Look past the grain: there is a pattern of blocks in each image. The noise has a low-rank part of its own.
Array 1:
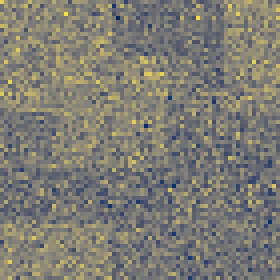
mirrored about the diagonal from the top left
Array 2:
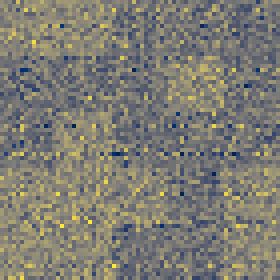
mirrored about the diagonal from the bottom left
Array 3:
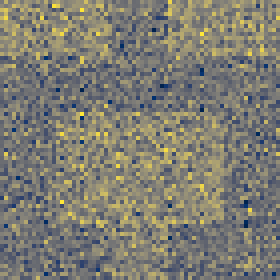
left and right mirror each other
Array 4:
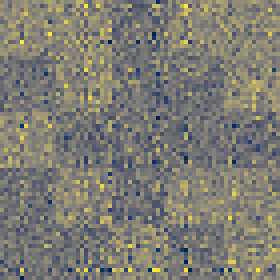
mirrored about the diagonal from the bottom left
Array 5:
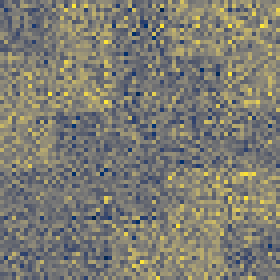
mirrored about the diagonal from the bottom left
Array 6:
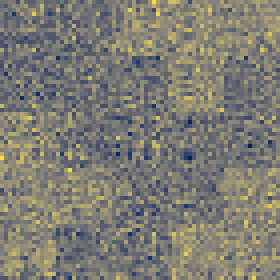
mirrored about the diagonal from the top left
